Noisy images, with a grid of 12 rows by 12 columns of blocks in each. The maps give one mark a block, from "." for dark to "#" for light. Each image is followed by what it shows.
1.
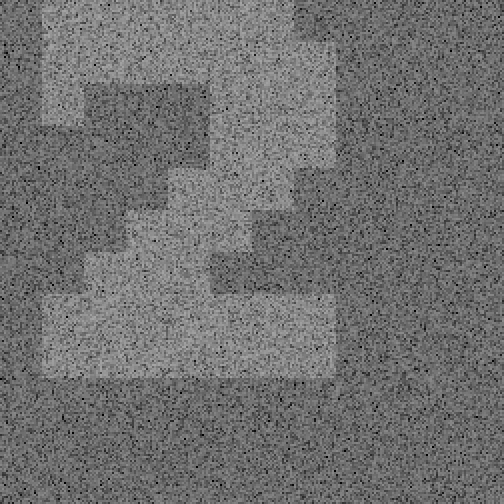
.######.....
.#######....
.#...###....
.....###....
....###.....
...###......
..###.......
.#######....
.#######....
............
............
............
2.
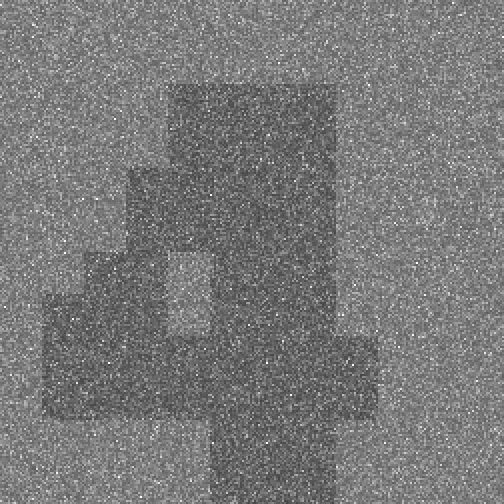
############
############
####....####
####....####
###.....####
###.....####
##..#...####
#...#...####
#........###
#........###
#####...####
#####...####
